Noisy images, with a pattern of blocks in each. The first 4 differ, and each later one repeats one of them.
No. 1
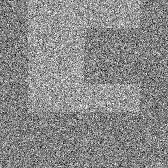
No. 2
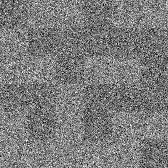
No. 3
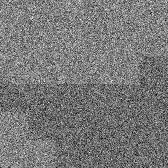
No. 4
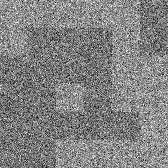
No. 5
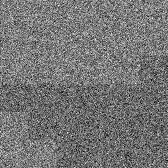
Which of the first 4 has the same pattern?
3
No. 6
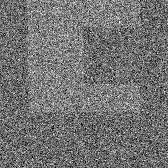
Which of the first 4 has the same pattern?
1
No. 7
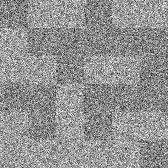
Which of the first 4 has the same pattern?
2
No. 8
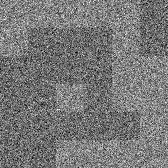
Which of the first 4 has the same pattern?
4
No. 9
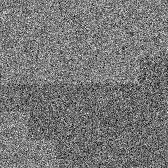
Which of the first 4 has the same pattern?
3
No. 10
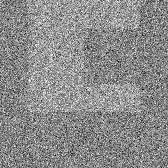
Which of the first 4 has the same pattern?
1
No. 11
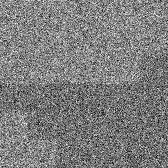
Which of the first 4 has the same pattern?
3
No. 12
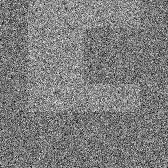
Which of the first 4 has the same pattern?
1
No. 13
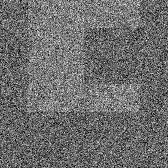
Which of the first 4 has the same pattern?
1
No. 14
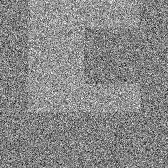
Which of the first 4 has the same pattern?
1
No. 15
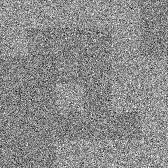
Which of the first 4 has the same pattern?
4
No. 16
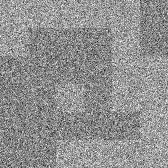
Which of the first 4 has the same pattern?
4
